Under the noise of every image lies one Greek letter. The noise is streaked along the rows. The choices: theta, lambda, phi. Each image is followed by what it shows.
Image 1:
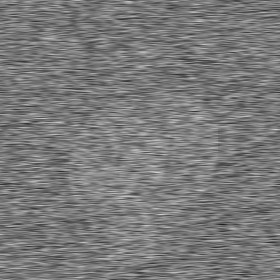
phi
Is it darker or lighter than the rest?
lighter
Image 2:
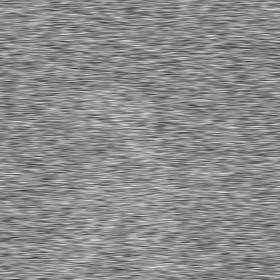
lambda
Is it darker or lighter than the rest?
lighter
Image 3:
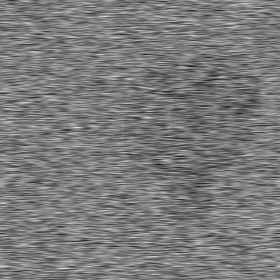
phi
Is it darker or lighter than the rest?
darker
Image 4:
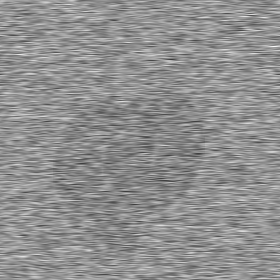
phi
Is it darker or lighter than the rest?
darker
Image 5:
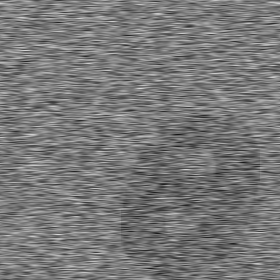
theta
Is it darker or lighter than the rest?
darker
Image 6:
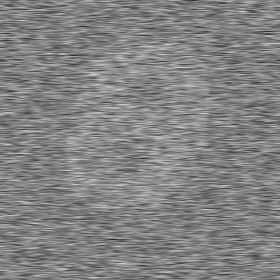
theta
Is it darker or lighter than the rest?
lighter
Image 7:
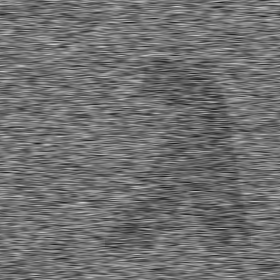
lambda
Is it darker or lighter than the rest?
darker
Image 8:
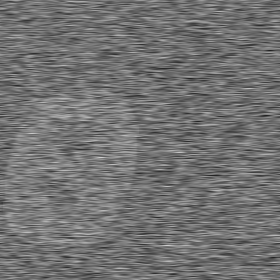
theta
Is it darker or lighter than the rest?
lighter
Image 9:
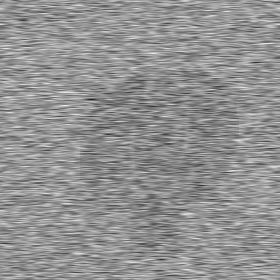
phi
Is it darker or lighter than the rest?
darker
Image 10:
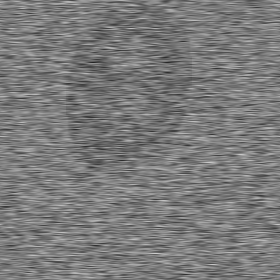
theta
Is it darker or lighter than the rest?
darker
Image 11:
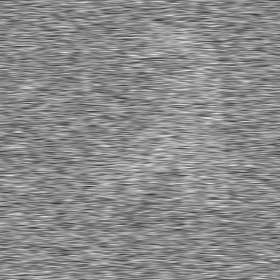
lambda
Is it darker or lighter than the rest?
lighter
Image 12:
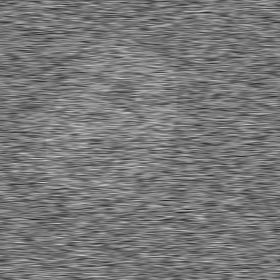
theta
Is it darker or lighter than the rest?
lighter
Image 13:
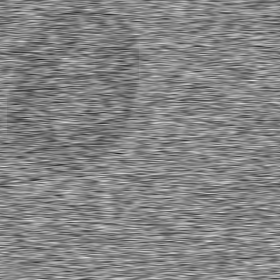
theta
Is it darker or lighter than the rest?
darker
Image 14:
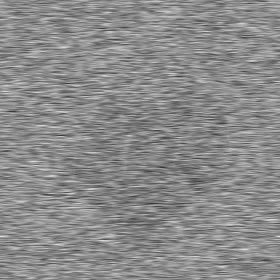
phi
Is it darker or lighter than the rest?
darker
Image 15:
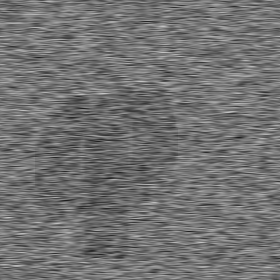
phi
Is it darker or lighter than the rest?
darker
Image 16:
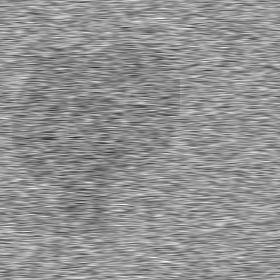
phi
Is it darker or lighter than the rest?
darker
